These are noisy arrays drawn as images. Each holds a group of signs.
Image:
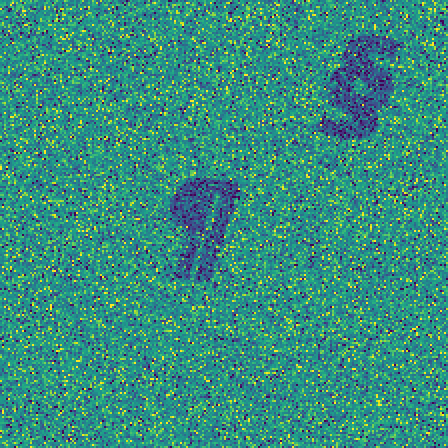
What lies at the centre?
pilcrow
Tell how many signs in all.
2
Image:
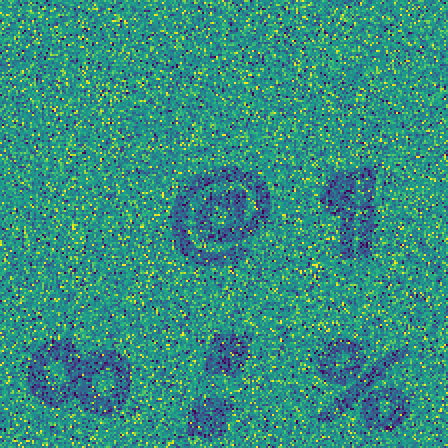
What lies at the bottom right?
percent sign
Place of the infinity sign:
bottom left
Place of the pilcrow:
middle right
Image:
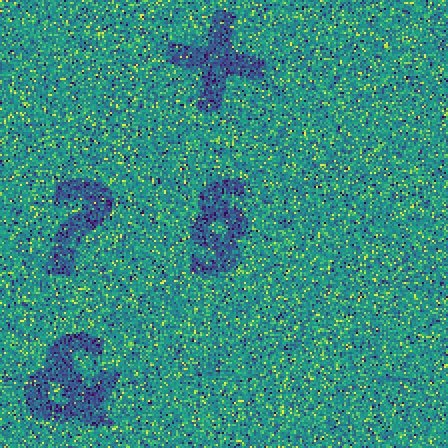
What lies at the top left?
nothing
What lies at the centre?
section sign
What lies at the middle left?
question mark
